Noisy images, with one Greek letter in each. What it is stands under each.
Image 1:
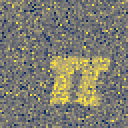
pi
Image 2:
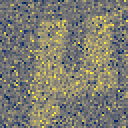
mu
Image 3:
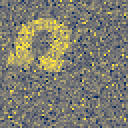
omega
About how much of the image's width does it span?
half
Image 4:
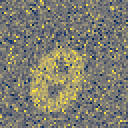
theta
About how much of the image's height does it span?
half
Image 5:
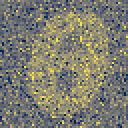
theta
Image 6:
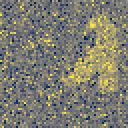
lambda
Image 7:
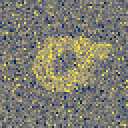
sigma
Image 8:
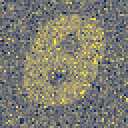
theta
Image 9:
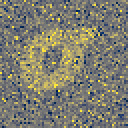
sigma
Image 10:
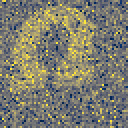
omega
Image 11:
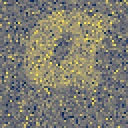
alpha
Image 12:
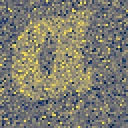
alpha
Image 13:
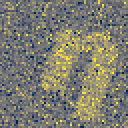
eta
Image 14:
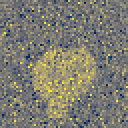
phi
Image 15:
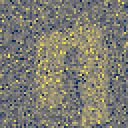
eta
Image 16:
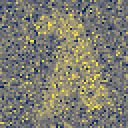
lambda
